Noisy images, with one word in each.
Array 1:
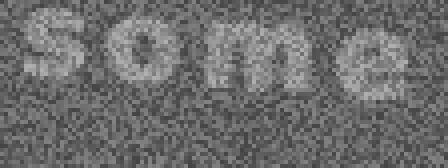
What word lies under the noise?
some
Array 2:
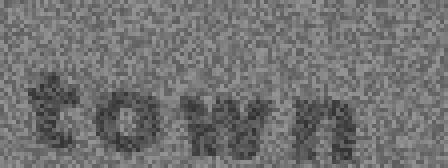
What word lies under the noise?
town
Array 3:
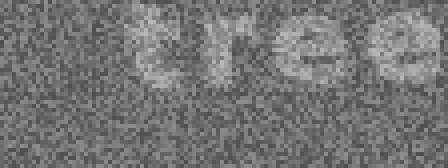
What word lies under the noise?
tree
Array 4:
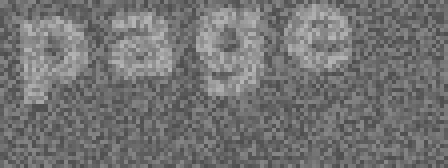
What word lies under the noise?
page
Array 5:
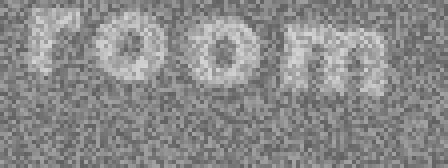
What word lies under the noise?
room
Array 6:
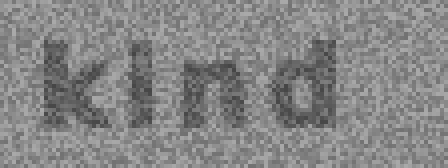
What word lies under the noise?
kind
